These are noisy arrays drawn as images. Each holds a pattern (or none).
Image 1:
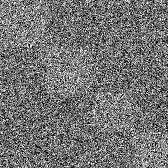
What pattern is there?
blocks along the diagonal
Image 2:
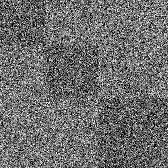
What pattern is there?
blocks along the diagonal
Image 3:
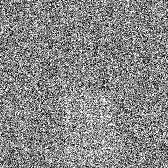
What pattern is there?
one block
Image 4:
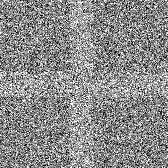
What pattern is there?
bands of rows crossing bands of columns
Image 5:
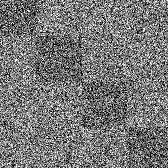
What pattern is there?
blocks along the diagonal
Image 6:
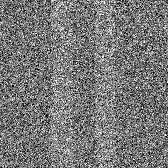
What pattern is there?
bands of columns
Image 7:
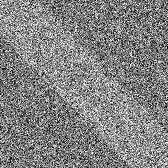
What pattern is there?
a diagonal band
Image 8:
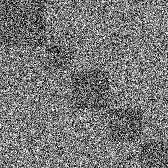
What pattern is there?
blocks along the diagonal
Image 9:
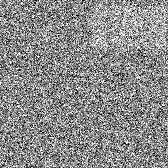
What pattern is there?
one block
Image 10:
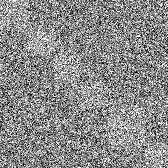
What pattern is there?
blocks along the diagonal
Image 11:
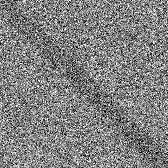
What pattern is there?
a diagonal band
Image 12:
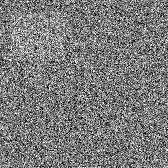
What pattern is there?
one block
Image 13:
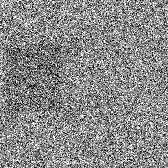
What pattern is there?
one block
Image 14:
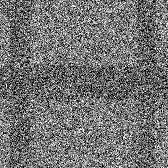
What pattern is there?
bands of rows crossing bands of columns
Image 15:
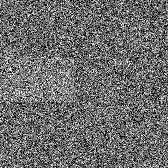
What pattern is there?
one block
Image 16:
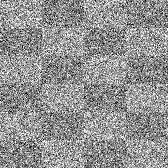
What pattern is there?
a checkerboard
